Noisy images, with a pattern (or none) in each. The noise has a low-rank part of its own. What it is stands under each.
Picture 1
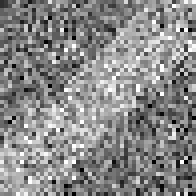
a diagonal band
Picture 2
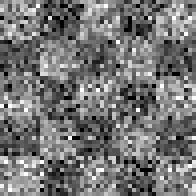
a checkerboard
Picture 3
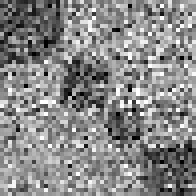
blocks along the diagonal
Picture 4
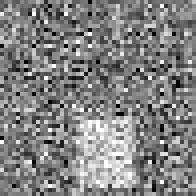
one block
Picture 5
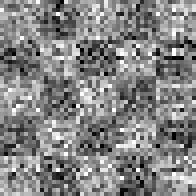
a checkerboard
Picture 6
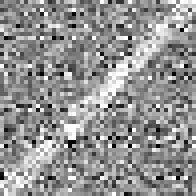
a diagonal band
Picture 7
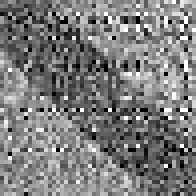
a diagonal band
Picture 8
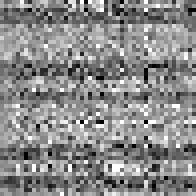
bands of rows
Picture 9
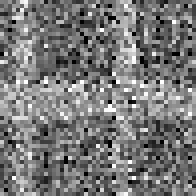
bands of rows crossing bands of columns
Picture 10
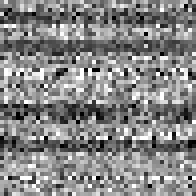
bands of rows
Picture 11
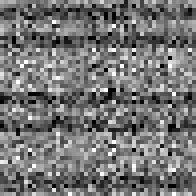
bands of rows
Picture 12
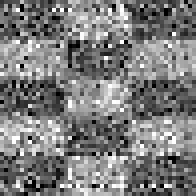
a checkerboard
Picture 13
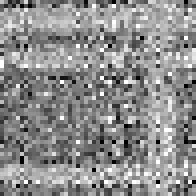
bands of rows crossing bands of columns
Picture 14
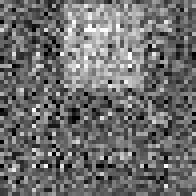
one block
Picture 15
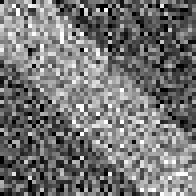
a diagonal band
